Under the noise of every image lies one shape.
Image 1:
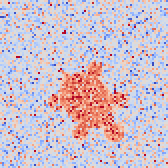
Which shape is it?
turtle
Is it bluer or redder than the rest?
redder
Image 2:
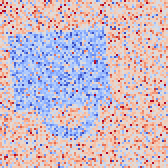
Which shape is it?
cup
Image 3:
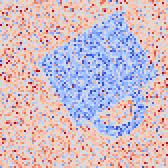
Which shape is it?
cup
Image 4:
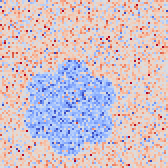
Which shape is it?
flower
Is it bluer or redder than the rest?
bluer
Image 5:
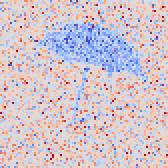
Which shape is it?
umbrella
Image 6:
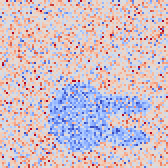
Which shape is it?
rabbit's head
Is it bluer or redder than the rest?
bluer
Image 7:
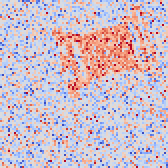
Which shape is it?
chess rook
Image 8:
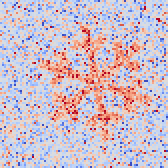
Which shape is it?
snowflake
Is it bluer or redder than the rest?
redder
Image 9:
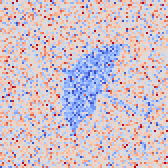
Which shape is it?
umbrella
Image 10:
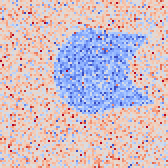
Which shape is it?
cat's head
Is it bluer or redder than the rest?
bluer
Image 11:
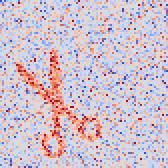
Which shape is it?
pair of scissors
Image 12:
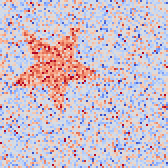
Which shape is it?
star
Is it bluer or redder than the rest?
redder
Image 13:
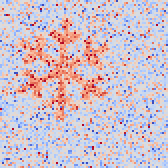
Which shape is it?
snowflake
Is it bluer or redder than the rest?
redder
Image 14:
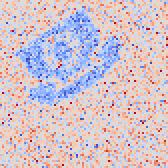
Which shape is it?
telephone
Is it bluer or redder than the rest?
bluer
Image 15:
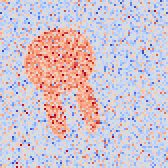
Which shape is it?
rabbit's head
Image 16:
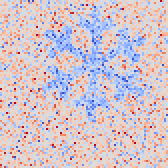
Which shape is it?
snowflake
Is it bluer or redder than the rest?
bluer
